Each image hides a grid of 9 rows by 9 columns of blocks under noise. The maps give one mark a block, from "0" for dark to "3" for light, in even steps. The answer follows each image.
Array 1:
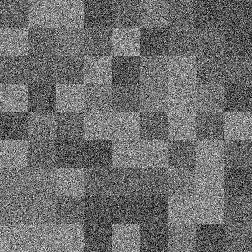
1 3 3 0 1 2 1 0 0
3 1 2 1 3 0 1 1 0
1 1 1 3 0 2 3 1 1
3 0 3 2 1 2 3 2 0
0 2 1 3 3 1 3 1 3
3 1 0 0 3 3 1 3 1
2 2 3 1 1 1 2 3 0
2 2 1 0 0 0 3 3 1
3 3 3 0 3 0 2 0 1
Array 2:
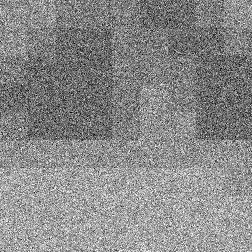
2 2 1 1 1 0 0 1 2
2 1 0 0 1 1 0 0 1
1 0 0 0 1 1 1 0 0
0 0 0 0 1 2 1 0 0
1 0 0 0 1 2 2 0 0
2 2 2 2 2 2 2 2 2
3 3 3 3 3 3 3 3 2
3 3 3 3 3 3 3 3 3
3 3 3 3 3 3 3 3 3
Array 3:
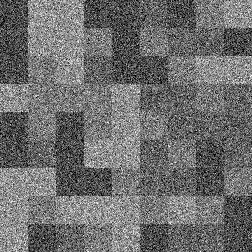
0 3 3 0 0 1 0 2 3
0 3 3 2 0 2 1 1 0
0 2 3 1 0 0 2 3 3
3 2 2 2 3 1 1 2 1
0 2 0 2 3 2 1 1 1
0 1 0 3 3 1 2 0 1
3 3 0 0 2 1 1 0 2
3 2 3 3 3 2 3 2 0
3 0 1 2 3 0 1 1 0
